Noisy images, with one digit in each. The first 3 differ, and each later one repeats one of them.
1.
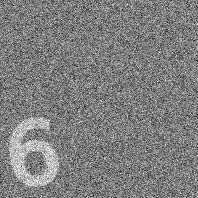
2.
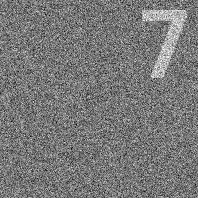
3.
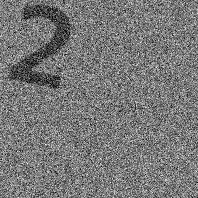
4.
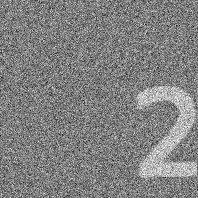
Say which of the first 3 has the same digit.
3
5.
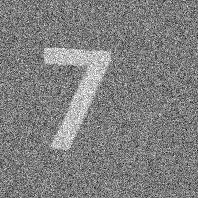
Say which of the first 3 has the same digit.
2
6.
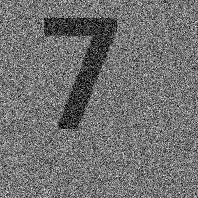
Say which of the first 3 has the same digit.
2
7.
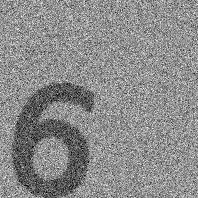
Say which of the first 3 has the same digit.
1
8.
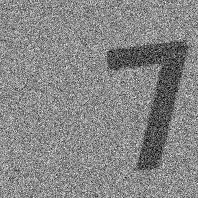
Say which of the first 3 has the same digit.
2
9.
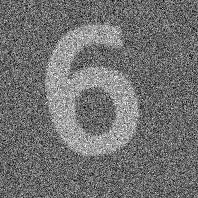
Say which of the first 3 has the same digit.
1
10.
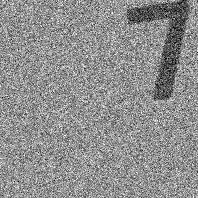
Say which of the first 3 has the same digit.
2
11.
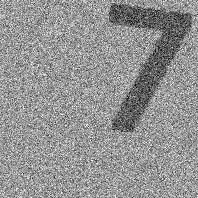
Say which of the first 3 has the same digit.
2
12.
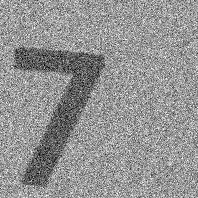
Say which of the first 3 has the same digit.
2
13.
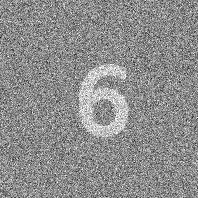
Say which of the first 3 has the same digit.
1
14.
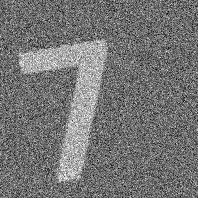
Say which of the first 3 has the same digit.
2
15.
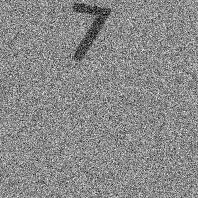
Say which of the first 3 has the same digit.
2
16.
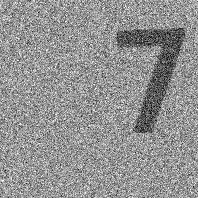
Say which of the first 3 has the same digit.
2
